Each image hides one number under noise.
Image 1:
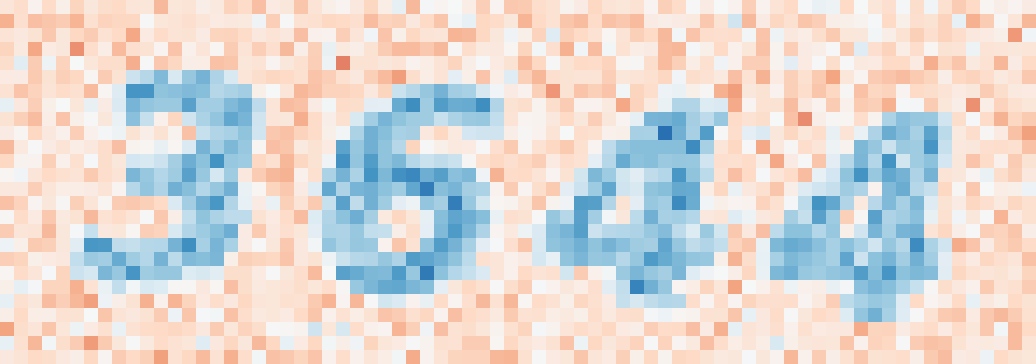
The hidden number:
3644
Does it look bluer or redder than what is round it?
bluer
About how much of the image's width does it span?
nearly all
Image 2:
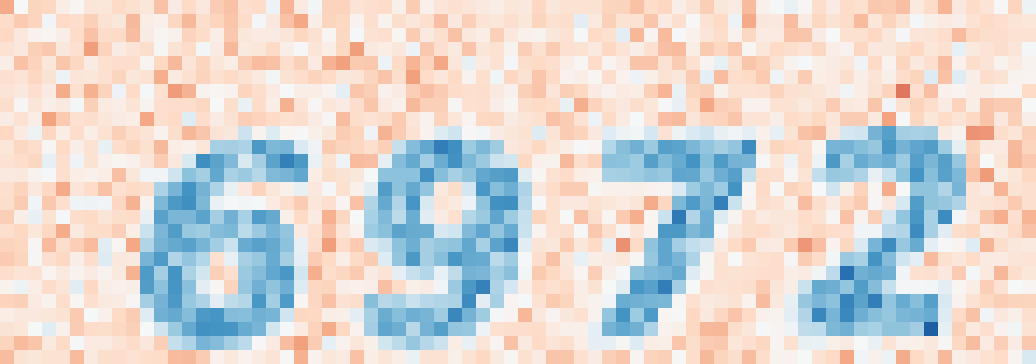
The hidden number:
6972
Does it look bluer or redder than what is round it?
bluer
